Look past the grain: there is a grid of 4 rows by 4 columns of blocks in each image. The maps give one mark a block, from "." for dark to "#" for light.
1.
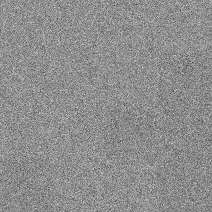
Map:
# # # #
# # # .
# # . .
. # # .
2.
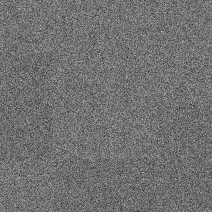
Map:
# # # #
. # # #
. # # .
# . . .
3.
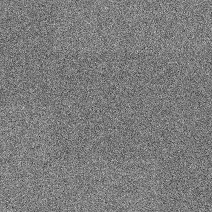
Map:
. # # #
. . . .
# . . .
# # # .
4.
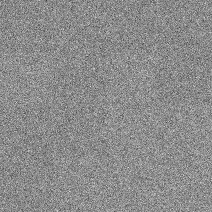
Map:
. . . .
# . # .
. . # #
. # # #
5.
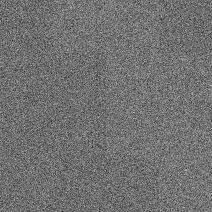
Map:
. # # .
. . # #
. . # #
. . . #
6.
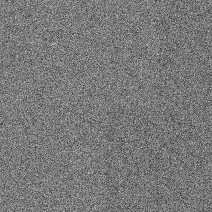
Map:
# # # .
# # # .
# # . .
# # . .
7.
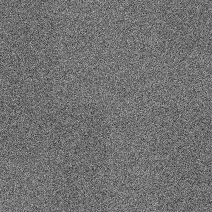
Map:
. # # .
. # # #
. . # .
# . # .
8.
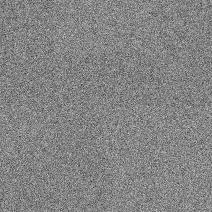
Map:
. # # .
. . . .
# . # #
. . # #
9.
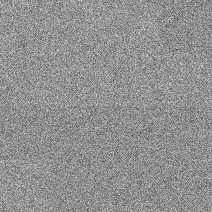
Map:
# # # .
# # # #
. . . .
# . . .
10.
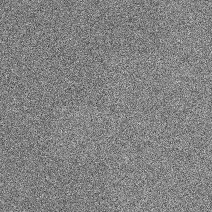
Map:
. . . #
. . # #
. # # #
. . # #
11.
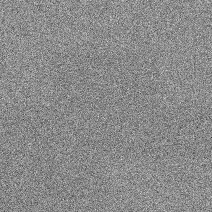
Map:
# # # #
# . . #
. . . .
. . # #
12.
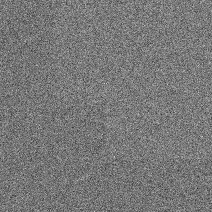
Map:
. # # #
. # # #
. . # #
. . . .
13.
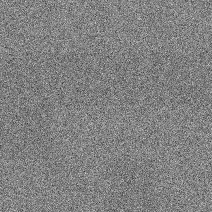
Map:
# # # #
. . . .
. # # #
# # . #
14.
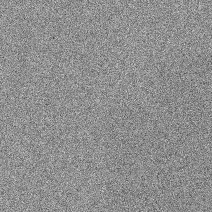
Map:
# # # #
# # # .
# # . .
# # . .
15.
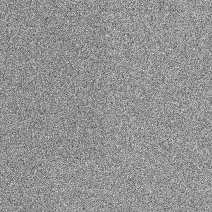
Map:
. . # #
. . # #
. . # #
. # # #
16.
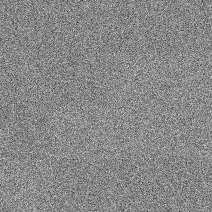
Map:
. . . .
. . # #
. # # #
# . . .
